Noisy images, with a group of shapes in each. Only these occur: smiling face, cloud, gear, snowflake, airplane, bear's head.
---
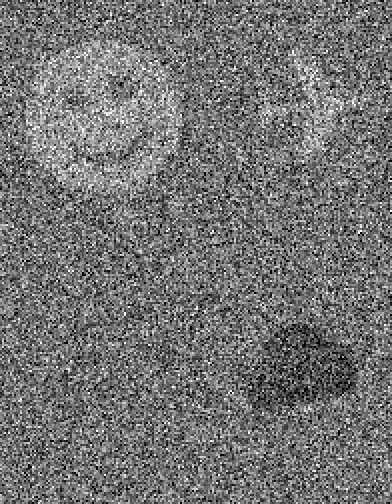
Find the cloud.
bottom right
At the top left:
smiling face
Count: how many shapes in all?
3
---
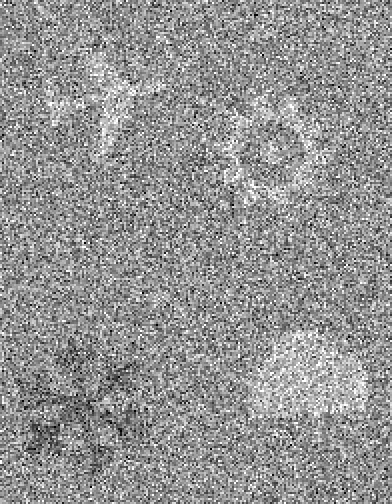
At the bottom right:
cloud
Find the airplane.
top left
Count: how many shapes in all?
4
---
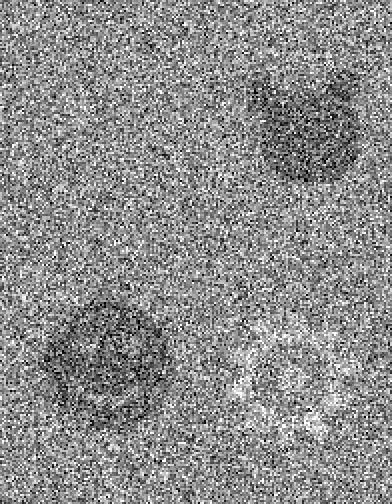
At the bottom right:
gear
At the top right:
bear's head
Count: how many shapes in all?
3
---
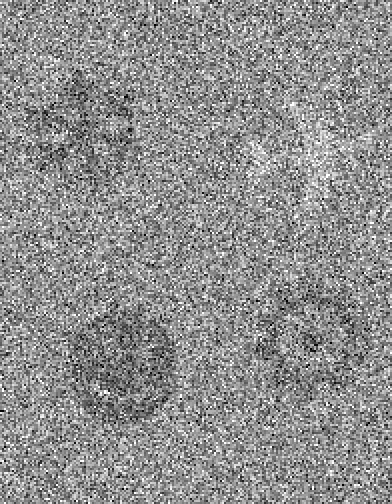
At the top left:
snowflake
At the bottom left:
smiling face
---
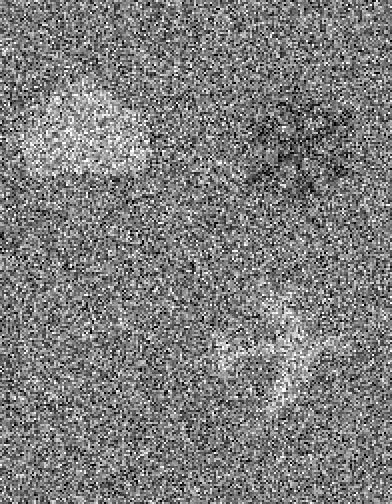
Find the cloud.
top left
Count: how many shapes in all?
3
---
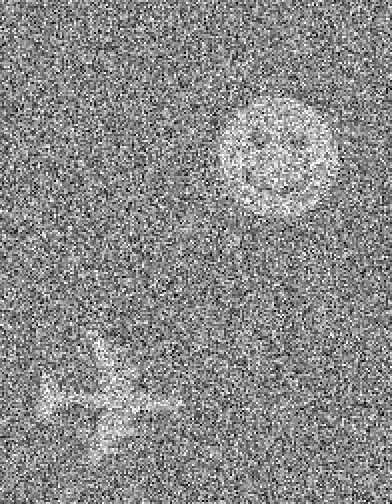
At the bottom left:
airplane
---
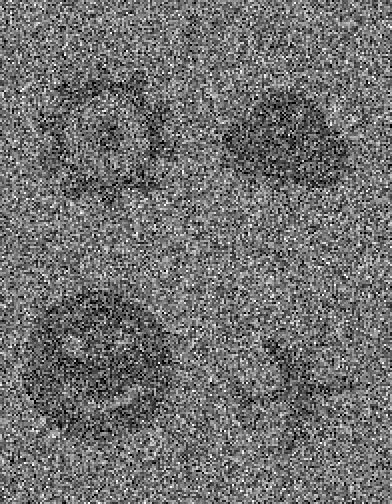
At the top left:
gear
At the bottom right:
airplane
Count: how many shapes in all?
4
